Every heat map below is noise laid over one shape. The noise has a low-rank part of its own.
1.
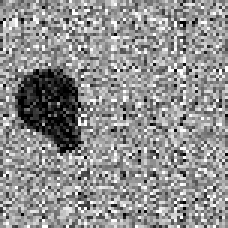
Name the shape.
light bulb
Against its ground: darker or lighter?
darker
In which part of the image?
middle left
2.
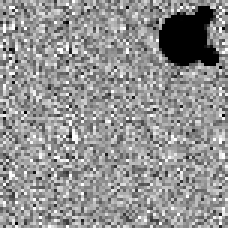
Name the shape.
bear's head
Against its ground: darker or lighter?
darker
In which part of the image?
top right
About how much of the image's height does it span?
a quarter
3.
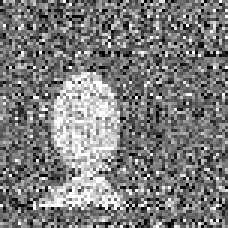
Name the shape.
fish
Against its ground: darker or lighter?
lighter
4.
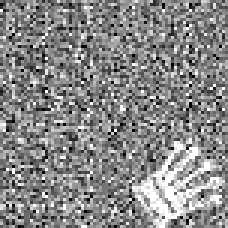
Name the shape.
chess queen
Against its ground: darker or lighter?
lighter
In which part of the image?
bottom right
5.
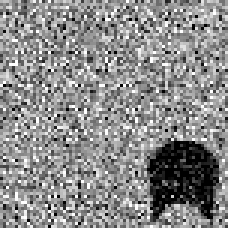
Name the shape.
cat's head
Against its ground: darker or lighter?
darker
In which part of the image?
bottom right
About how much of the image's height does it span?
a third
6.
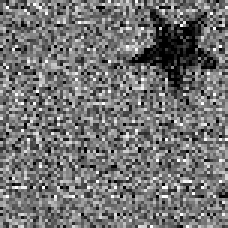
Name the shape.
star
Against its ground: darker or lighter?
darker
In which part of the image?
top right
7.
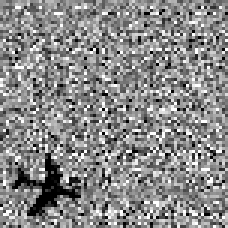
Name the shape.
airplane
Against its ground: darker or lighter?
darker
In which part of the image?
bottom left
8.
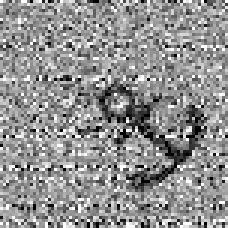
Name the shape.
anchor
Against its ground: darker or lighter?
darker
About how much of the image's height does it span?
half
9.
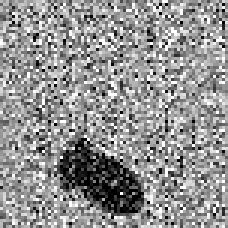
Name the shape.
footprint
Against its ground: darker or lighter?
darker
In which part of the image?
bottom middle
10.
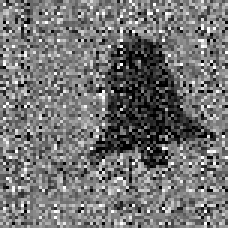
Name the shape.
bell
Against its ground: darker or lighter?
darker
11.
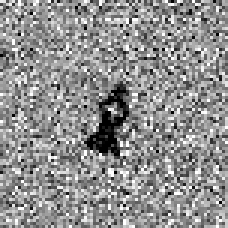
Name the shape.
chess bishop
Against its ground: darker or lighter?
darker
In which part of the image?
centre
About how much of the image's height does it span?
a third
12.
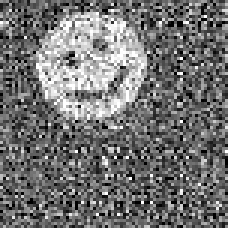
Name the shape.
smiling face
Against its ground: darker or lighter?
lighter
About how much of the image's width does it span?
half
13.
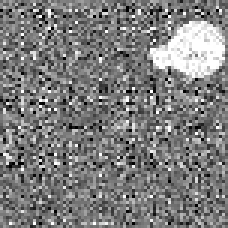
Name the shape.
light bulb
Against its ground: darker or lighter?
lighter
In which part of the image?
top right
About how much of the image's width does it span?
a third
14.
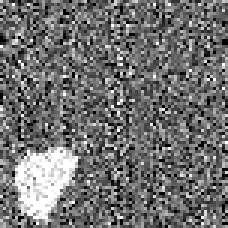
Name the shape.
cloud
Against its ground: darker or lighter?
lighter
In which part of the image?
bottom left
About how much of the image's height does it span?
a third
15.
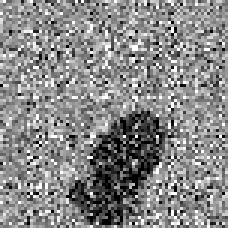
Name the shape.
footprint
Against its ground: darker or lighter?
darker
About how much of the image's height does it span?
half
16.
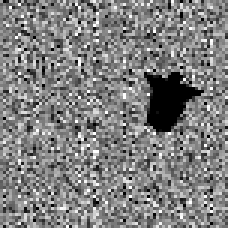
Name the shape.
bell
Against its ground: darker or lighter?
darker
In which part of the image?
middle right
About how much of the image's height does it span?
a quarter
